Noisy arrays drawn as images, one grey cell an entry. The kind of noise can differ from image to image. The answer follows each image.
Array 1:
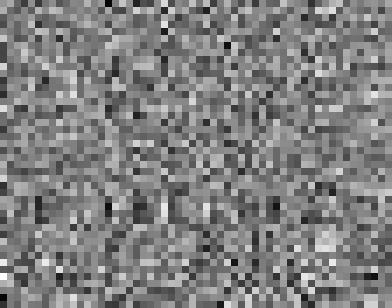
low rank plus noise
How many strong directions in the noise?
three or four
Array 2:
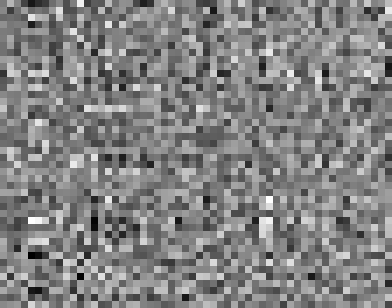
low rank plus noise
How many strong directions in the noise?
five to eight
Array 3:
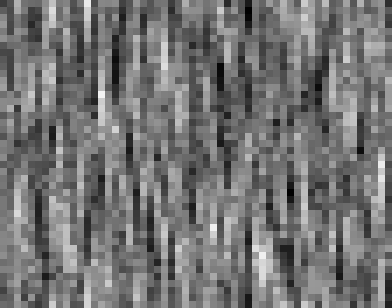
streaked along the columns
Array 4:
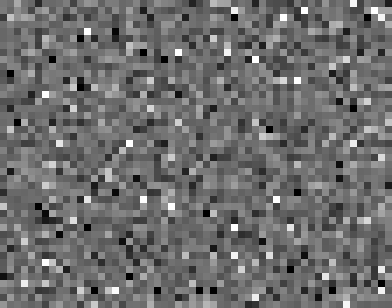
heavy tails
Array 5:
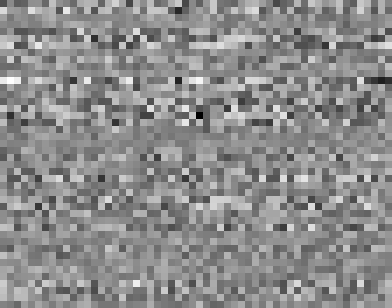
rows of uneven size
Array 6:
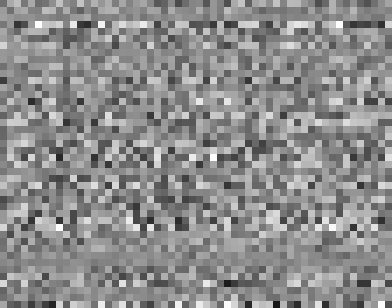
rows of uneven size
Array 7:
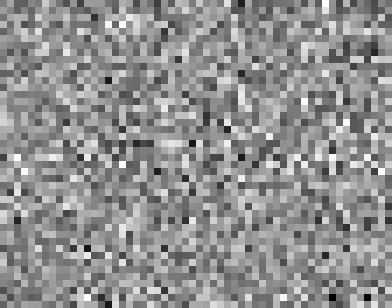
low rank plus noise
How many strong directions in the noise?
five to eight
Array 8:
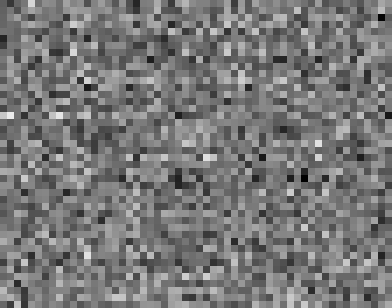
low rank plus noise
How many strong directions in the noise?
five to eight
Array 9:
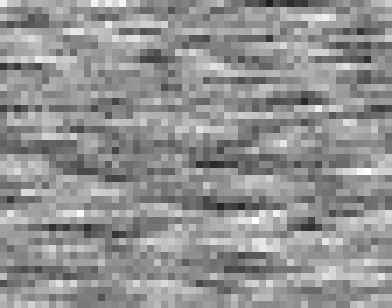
streaked along the rows
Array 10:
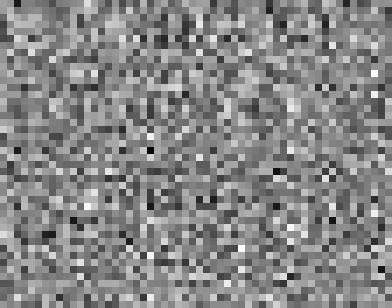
low rank plus noise
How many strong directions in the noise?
three or four
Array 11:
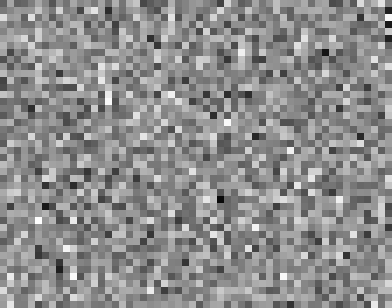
independent entries
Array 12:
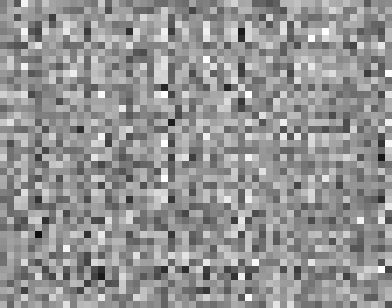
low rank plus noise
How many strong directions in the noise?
one
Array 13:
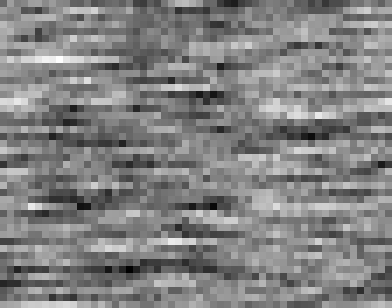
streaked along the rows
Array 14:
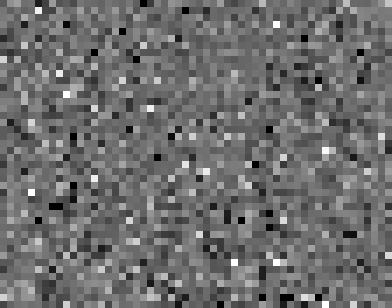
heavy tails
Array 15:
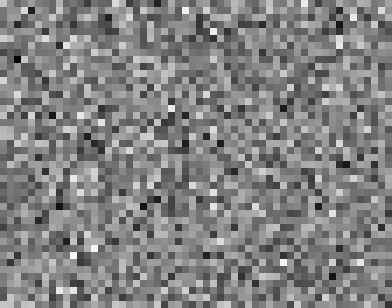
independent entries
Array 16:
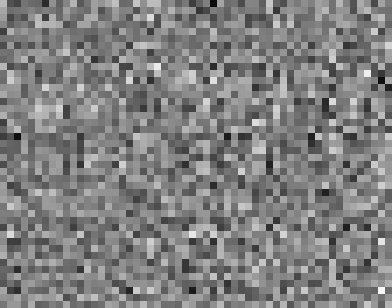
low rank plus noise
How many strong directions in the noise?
three or four
